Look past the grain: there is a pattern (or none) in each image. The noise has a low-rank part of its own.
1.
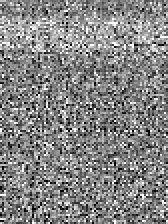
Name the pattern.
one horizontal stripe
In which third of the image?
top
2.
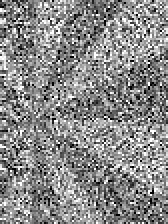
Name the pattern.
spokes from one point
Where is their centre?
middle left
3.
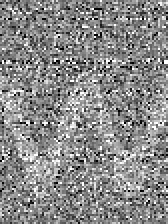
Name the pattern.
a wavy band
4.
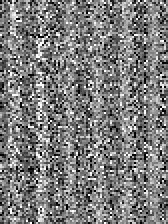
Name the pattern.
vertical stripes
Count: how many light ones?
6
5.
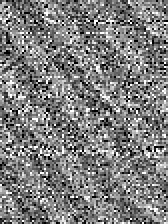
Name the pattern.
diagonal stripes
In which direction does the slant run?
top left to bottom right
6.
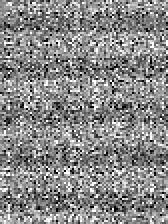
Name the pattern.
horizontal stripes
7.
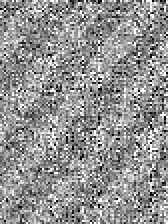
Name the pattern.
diagonal stripes
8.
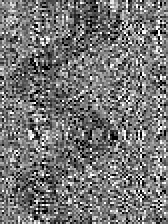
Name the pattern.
a wavy band
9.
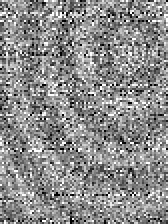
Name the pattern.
rings round one point
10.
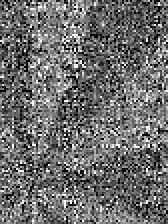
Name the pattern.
spokes from one point
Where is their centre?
bottom left
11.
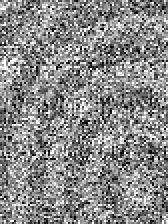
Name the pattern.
rings round one point
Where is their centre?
bottom right
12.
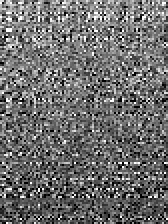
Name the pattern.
a smooth slope
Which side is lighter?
top
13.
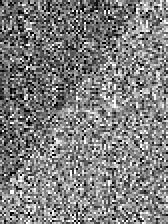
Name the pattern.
a sharp edge
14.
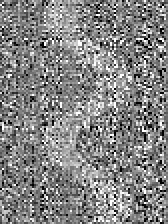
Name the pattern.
a wavy band
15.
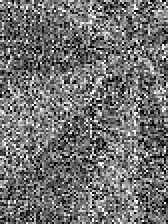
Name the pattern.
spokes from one point
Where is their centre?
top right
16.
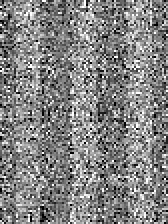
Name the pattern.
vertical stripes
